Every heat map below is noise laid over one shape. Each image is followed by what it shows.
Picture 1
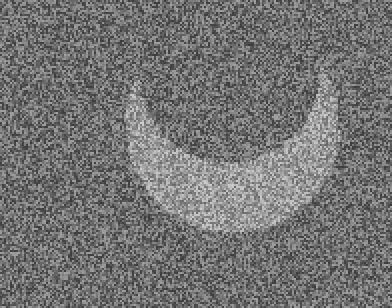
light crescent
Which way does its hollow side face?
up
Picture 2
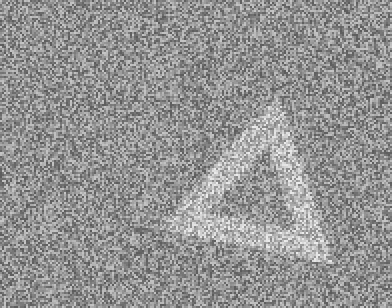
light triangle frame
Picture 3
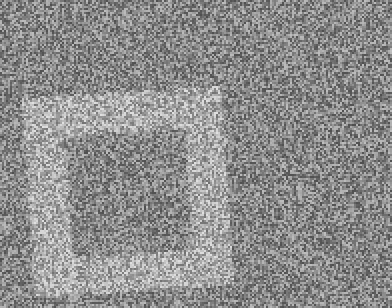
light square frame
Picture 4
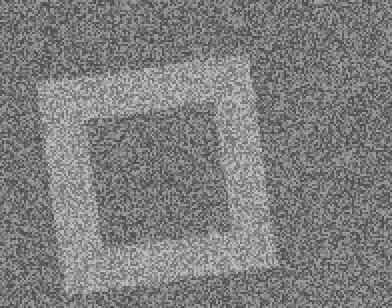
light square frame
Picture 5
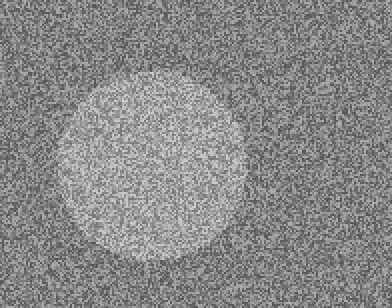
light disc
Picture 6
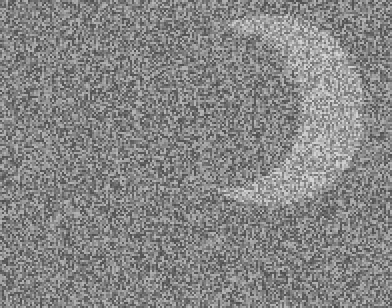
light crescent
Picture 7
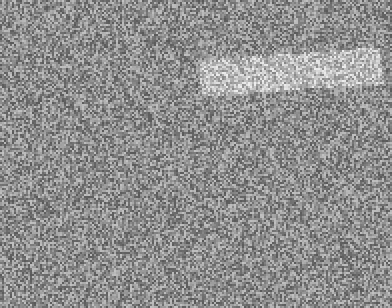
light bar
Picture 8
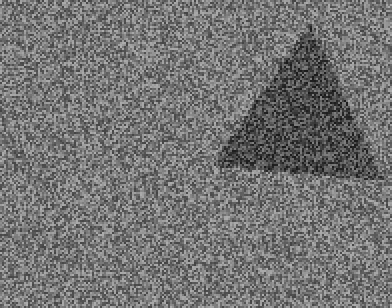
dark triangle
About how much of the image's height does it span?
half
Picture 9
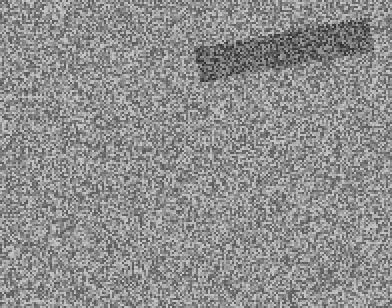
dark bar
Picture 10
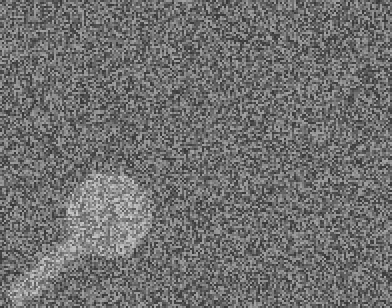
light lollipop, bottom left
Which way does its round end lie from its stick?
up and right
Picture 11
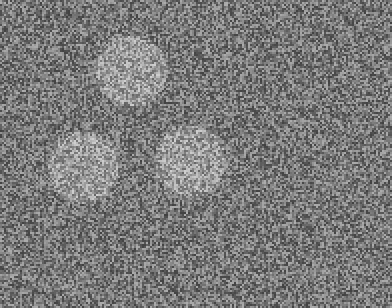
light three dots
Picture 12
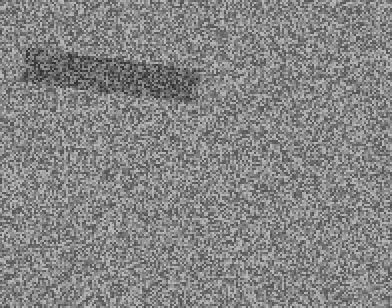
dark bar
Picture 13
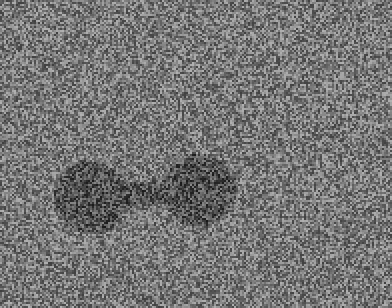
dark dumbbell
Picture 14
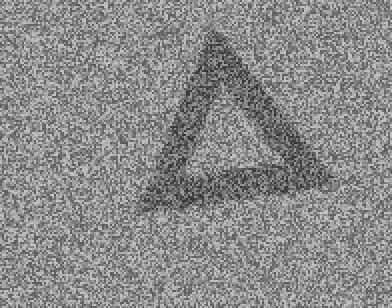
dark triangle frame
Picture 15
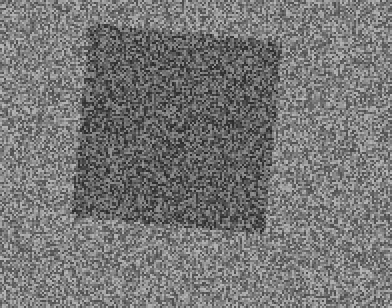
dark square
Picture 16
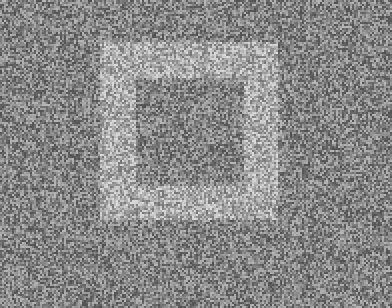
light square frame
